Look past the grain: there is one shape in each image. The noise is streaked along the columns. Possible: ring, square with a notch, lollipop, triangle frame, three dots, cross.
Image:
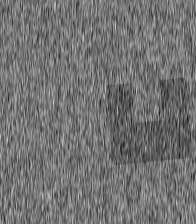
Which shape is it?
square with a notch
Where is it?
middle right
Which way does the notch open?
up
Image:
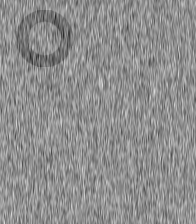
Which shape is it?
ring
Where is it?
top left
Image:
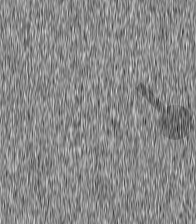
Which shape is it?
lollipop
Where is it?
middle right
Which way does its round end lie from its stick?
down and right
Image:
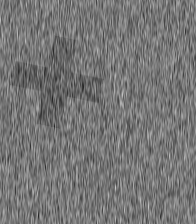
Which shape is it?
cross
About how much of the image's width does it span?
half
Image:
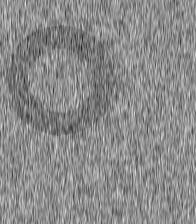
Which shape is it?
ring
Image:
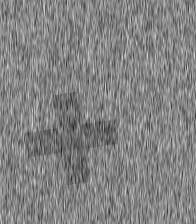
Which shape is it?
cross
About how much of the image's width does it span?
half
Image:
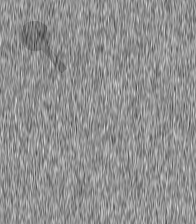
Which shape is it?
lollipop
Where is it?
top left
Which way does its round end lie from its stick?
up and left
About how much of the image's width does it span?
a quarter
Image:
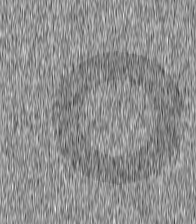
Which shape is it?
ring
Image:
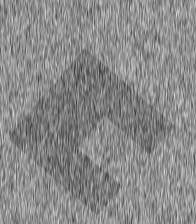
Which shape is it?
square with a notch
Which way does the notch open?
down and right
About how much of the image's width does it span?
nearly all
